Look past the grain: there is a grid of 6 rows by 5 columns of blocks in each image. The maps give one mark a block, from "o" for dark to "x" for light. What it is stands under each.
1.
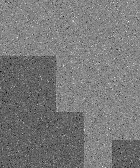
x x x x x
x x x x x
o o x x x
o o x x x
o o o x x
o o o x o
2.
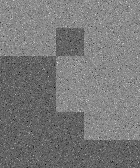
x x x x x
x x o x x
o o x x x
o o x x x
o o o x x
o o o o o
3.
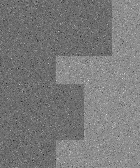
o o o o x
o o o o x
o o x x x
o o o x x
o o o x x
o o x x x
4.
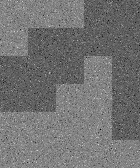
x x x o o
x o o o o
o o o x o
o o x x o
x x x x o
x x x x x
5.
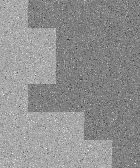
x o o o o
x x o o o
x x o o o
x o o o o
x x x o o
x x x x o
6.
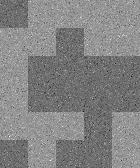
o x x x x
x x o x x
x o o o o
x o o o o
x x x o x
o x o o x
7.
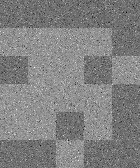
o o o o o
x x x x o
o x x o x
x x x x o
x x o x o
o o x o o
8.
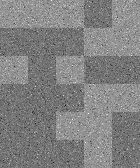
x x x o x
o o o x x
x o x o o
o o o x x
o o x x o
o o o x o
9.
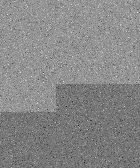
x x x x x
x x x x x
x x x x x
x x o o o
o o o o o
o o o o o
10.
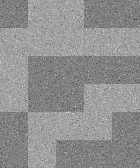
o x x o o
x x x x x
x o o o o
x o o x x
o x x x o
o x o o o
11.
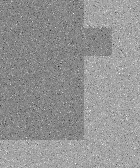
o o o x x
o o o o x
o o o x x
o o o x x
o o o x x
x x x x x
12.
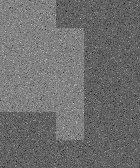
x x o o o
x x x o o
x x x o o
x x x o o
o o x o o
o o o o o
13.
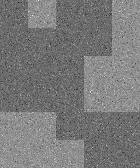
o x o o x
o o o o x
o o o x x
o o o x x
x x o o o
x x x o o
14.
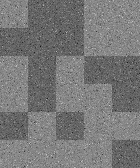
x o o x x
o o o x x
x o x o o
x o x x o
o x o x x
x x x x o
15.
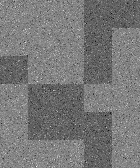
x x x o o
x x x o x
o x x o x
x o o x x
x o o o x
x x x o x
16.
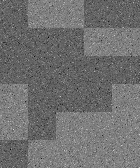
o x x o o
o o o x x
o o o o o
x o o o x
x o x x x
o x x x x
